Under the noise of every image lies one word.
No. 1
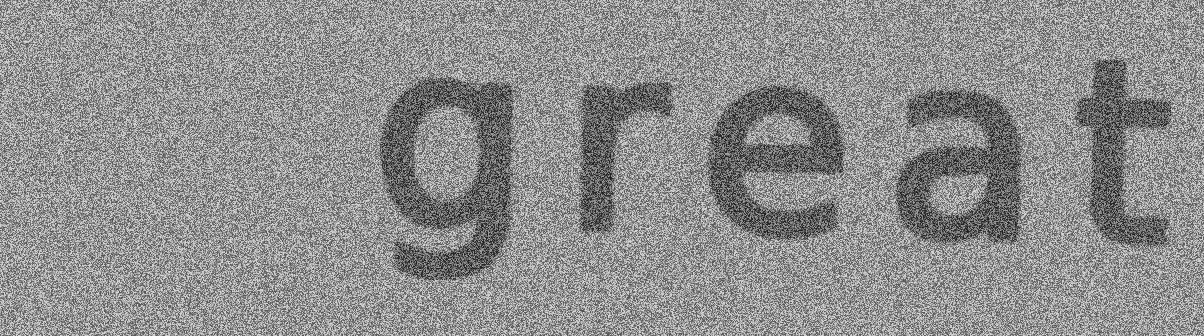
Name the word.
great
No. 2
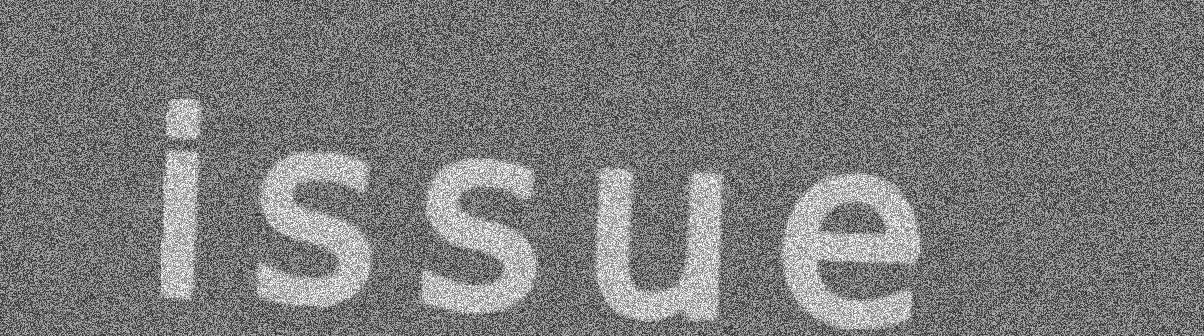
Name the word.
issue
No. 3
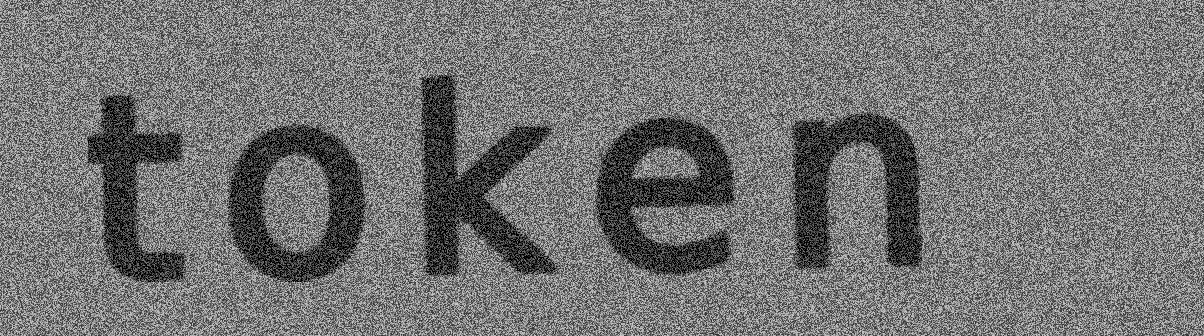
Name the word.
token
